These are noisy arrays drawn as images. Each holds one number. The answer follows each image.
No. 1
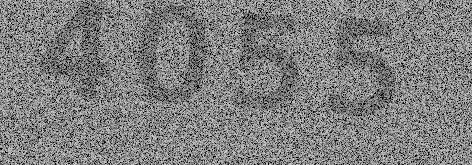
4055
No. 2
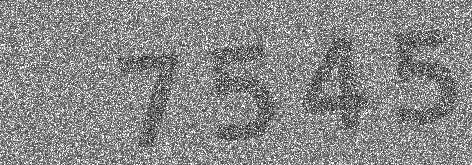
7545
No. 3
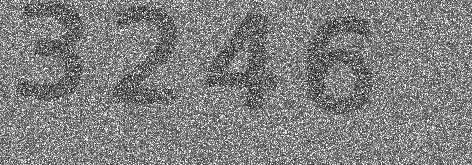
3246
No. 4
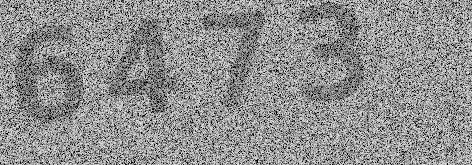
6473
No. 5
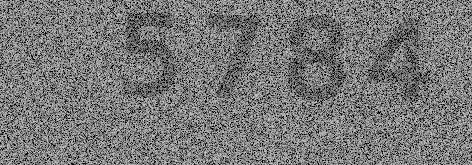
5784
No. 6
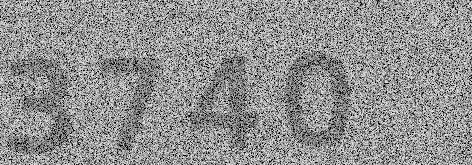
3740
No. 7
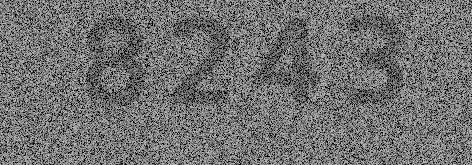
8243
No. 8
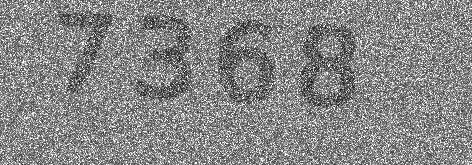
7368
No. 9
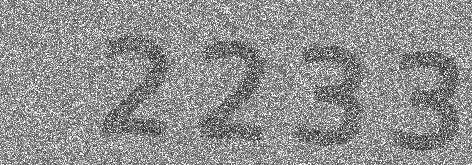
2233
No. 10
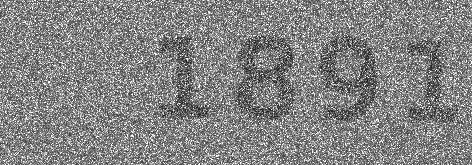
1891
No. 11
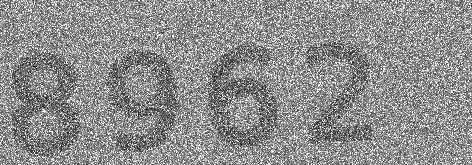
8962
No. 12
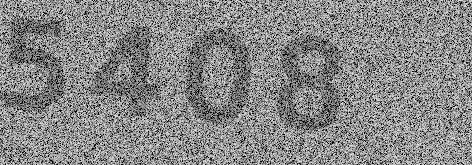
5408
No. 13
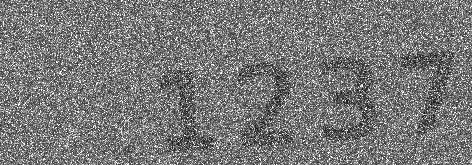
1237
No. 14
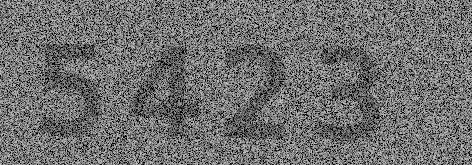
5423
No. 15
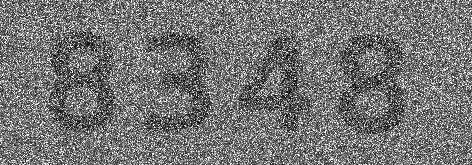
8348
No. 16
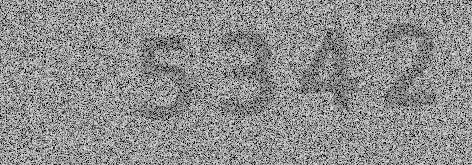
5342
